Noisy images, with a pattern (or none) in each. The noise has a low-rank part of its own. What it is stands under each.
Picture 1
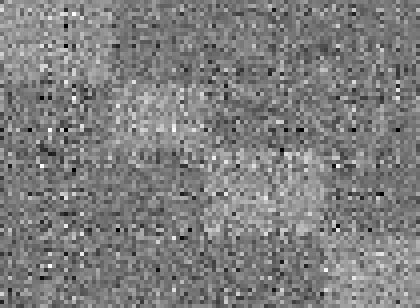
blocks along the diagonal
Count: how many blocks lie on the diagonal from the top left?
4
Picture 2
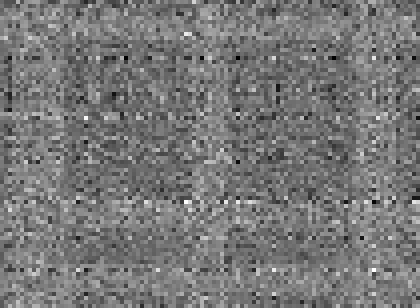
bands of rows crossing bands of columns
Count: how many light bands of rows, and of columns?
3 and 3
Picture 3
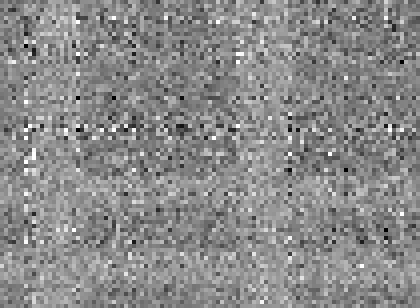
bands of rows crossing bands of columns
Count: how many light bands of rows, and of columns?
2 and 2
